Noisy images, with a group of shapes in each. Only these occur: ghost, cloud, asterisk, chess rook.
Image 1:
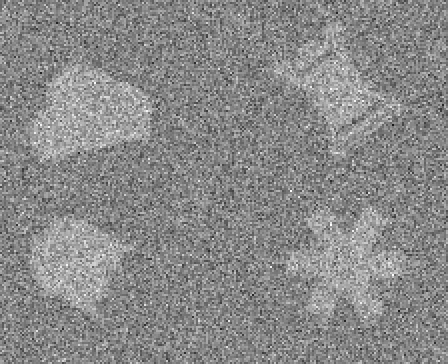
top left: cloud; top right: chess rook; bottom left: ghost; bottom right: asterisk
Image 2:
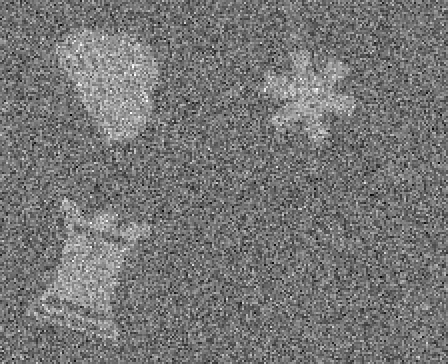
top left: cloud; top right: asterisk; bottom left: chess rook
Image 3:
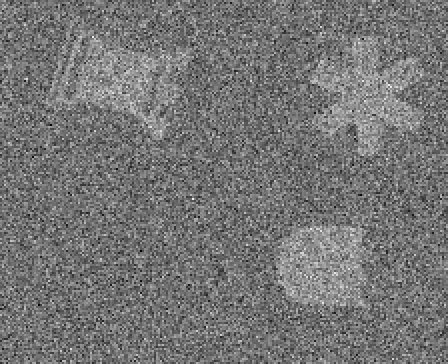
top left: chess rook; top right: asterisk; bottom right: ghost
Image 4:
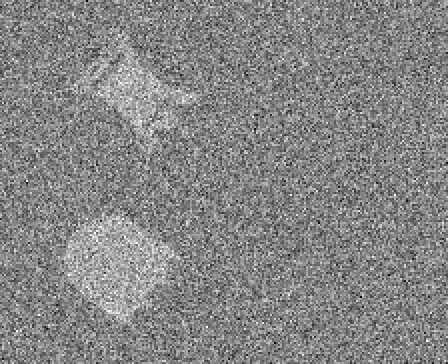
top left: chess rook; bottom left: ghost
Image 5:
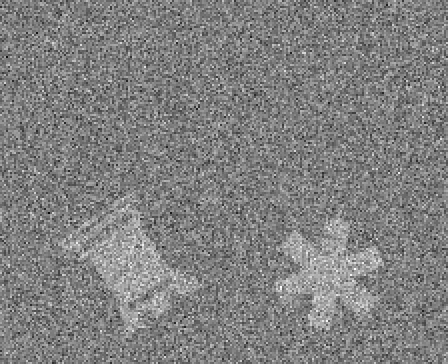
bottom left: chess rook; bottom right: asterisk
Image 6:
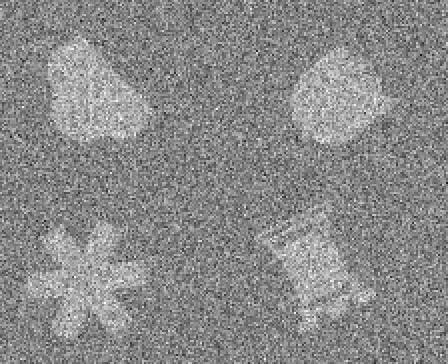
top left: cloud; top right: ghost; bottom left: asterisk; bottom right: chess rook
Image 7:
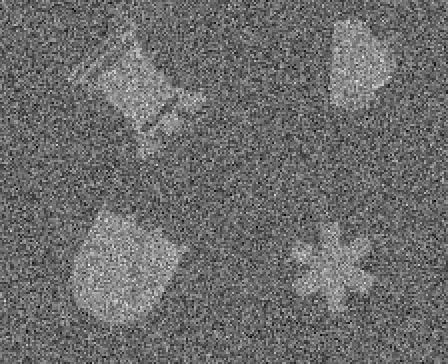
top left: chess rook; top right: cloud; bottom left: ghost; bottom right: asterisk
